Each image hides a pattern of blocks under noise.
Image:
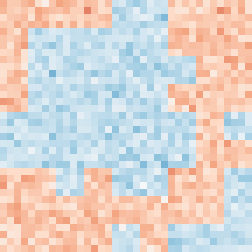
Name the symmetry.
mirrored about the diagonal from the top left
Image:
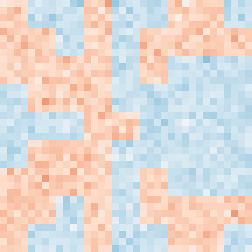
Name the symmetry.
top and bottom mirror each other
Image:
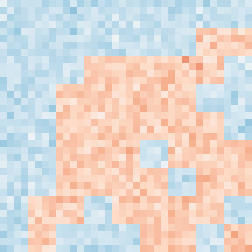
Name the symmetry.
mirrored about the diagonal from the top left
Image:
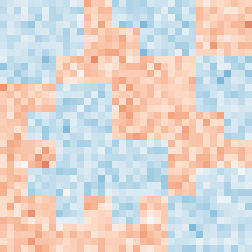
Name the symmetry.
mirrored about the diagonal from the bottom left
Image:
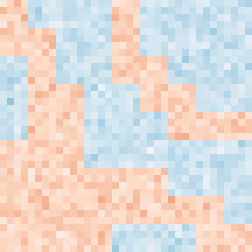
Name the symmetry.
mirrored about the diagonal from the bottom left
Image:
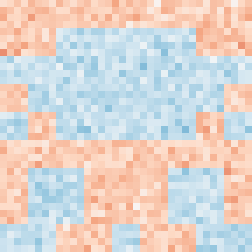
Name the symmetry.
left and right mirror each other
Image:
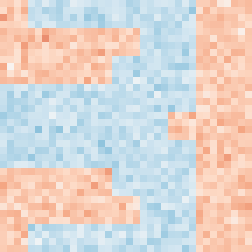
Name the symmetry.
top and bottom mirror each other
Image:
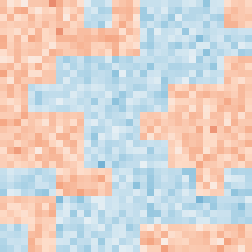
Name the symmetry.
no symmetry
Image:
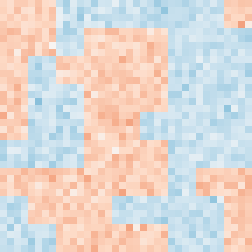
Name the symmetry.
no symmetry
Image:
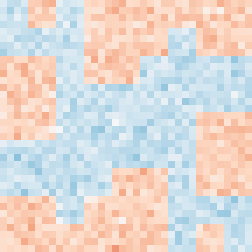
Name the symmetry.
the same after a half turn
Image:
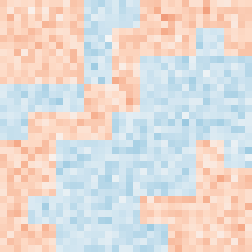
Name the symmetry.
mirrored about the diagonal from the top left
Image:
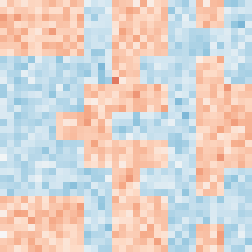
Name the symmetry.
top and bottom mirror each other
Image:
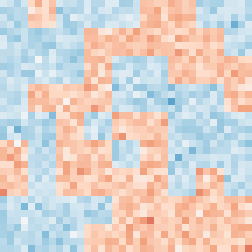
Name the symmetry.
no symmetry
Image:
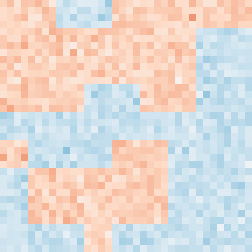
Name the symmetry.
no symmetry
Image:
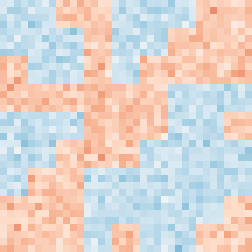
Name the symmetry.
mirrored about the diagonal from the top left
